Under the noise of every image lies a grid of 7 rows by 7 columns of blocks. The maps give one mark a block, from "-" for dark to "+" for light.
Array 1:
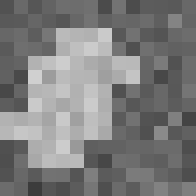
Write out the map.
- - - - - - -
- - + + - - -
- + + + + - -
- + + + - - -
+ + + + - - -
- + + - - - -
- - - - - - -
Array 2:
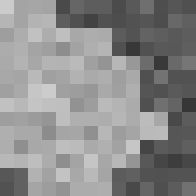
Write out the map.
+ + - - - - -
+ + + + - - -
+ + + + + - -
+ + + + + - -
+ + + + + + -
+ + + + + - -
- + + + - - -
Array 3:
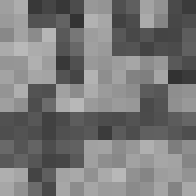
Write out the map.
+ - - + - + -
+ + - + - - -
+ + - + + + -
+ - + + + - +
- - - - - - -
- - - + + + +
+ - + + + + +
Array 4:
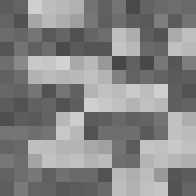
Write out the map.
- + + - - - -
- - - - + - +
- + + + - - -
- - - + + + -
- - + - - - +
- + + + - + +
- - - - + + -
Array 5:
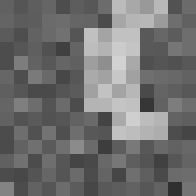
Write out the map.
- - - - + + -
- - - + + - -
- - - + + - -
- - - + + - -
- - - - + + -
- - - - - - -
- - - - - - -
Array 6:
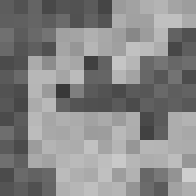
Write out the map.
- - - - + + +
- - + + + + -
- + + - + - -
- + - - - - -
- + + + + - +
- + + + + + +
- - + + + - +
